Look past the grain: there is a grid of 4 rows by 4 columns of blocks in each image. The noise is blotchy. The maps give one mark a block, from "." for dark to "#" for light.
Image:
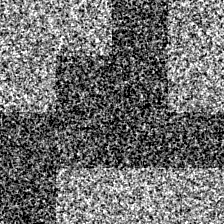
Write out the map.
##.#
#..#
....
.###
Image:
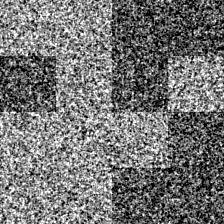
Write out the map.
##..
.#.#
###.
##..
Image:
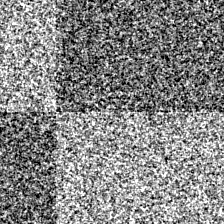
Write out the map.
#...
#...
.###
.###
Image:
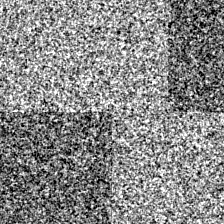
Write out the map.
###.
###.
..##
..##
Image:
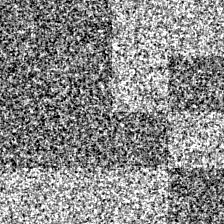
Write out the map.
..##
..#.
...#
###.
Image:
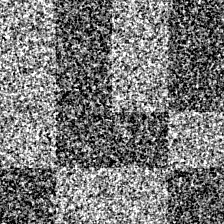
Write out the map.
#.#.
#.#.
#..#
.##.
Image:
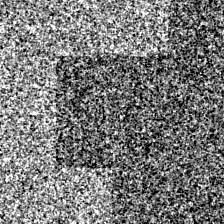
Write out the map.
###.
#...
#...
##..
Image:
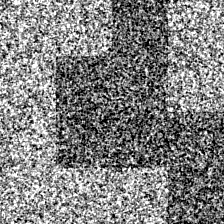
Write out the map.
##.#
#..#
#...
###.
